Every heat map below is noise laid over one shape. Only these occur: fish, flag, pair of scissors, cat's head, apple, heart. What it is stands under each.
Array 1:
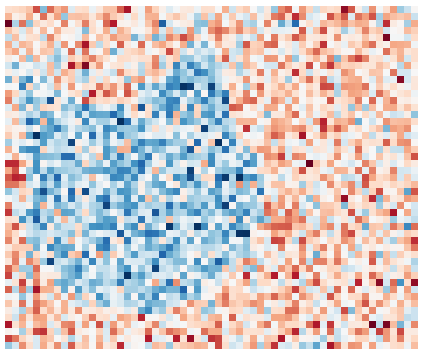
blue cat's head
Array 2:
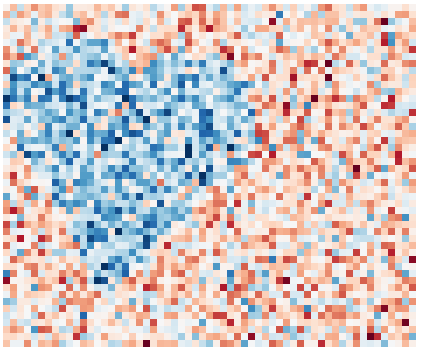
blue heart
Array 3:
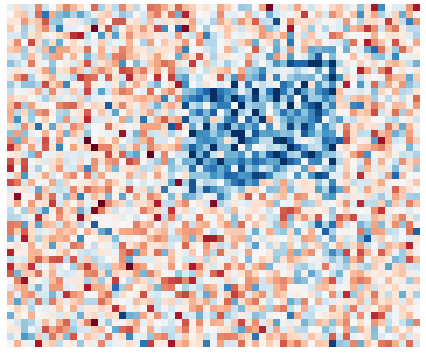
blue flag
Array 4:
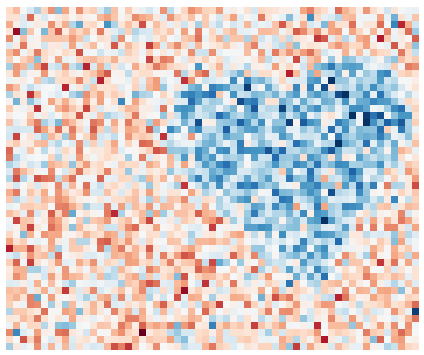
blue heart
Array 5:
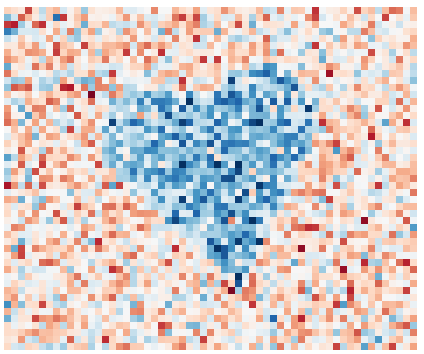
blue heart
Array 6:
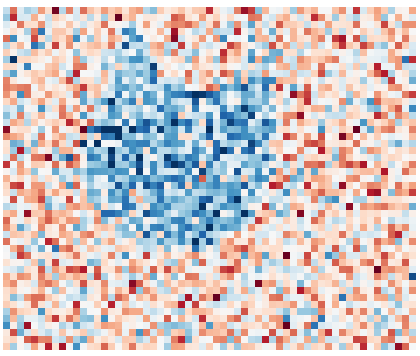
blue cat's head
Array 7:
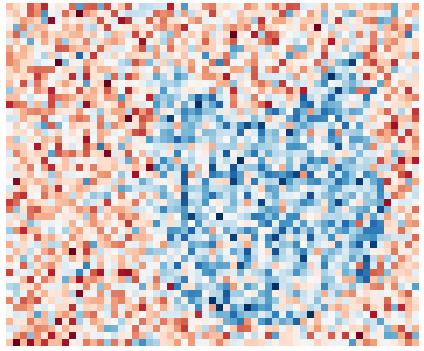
blue cat's head
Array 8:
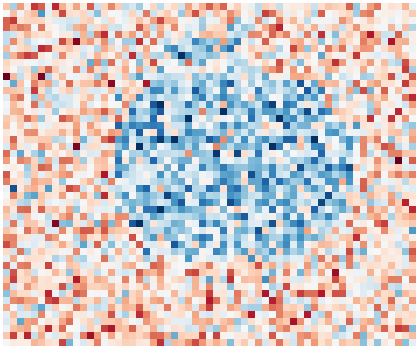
blue apple
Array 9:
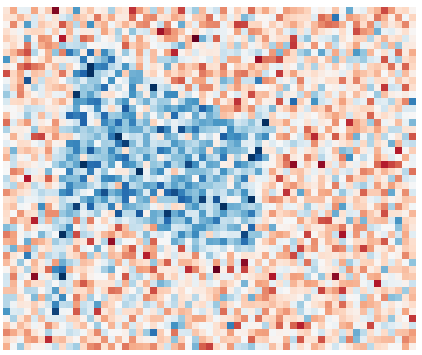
blue flag
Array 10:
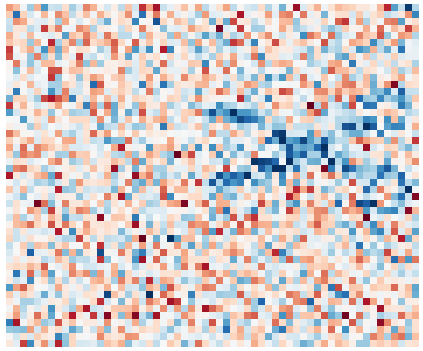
blue pair of scissors
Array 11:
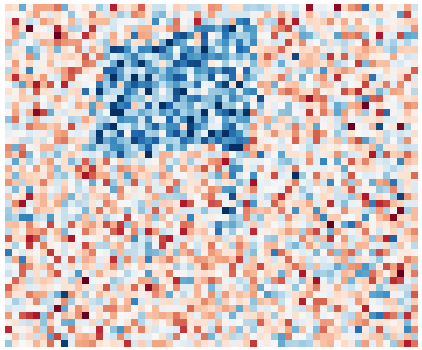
blue flag
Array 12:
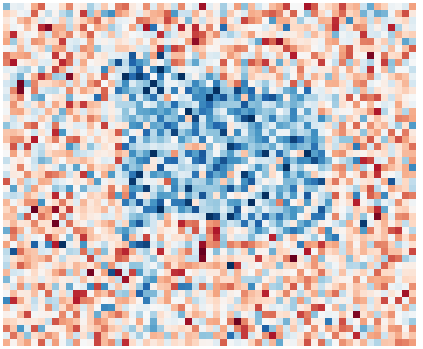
blue flag
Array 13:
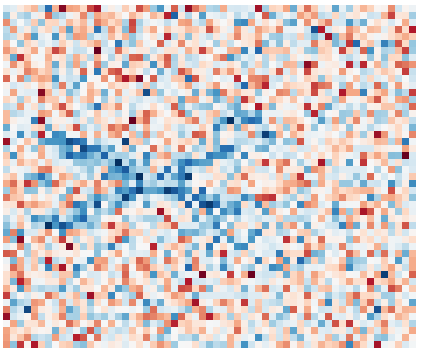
blue pair of scissors
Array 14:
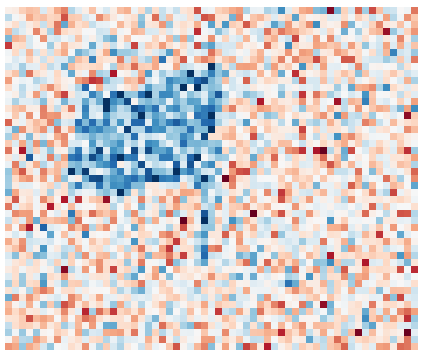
blue flag
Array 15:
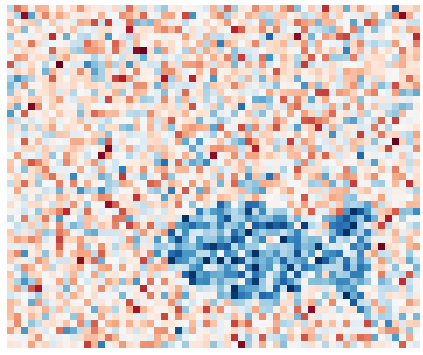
blue fish
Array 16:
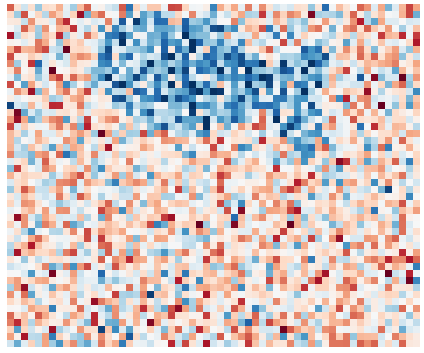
blue fish
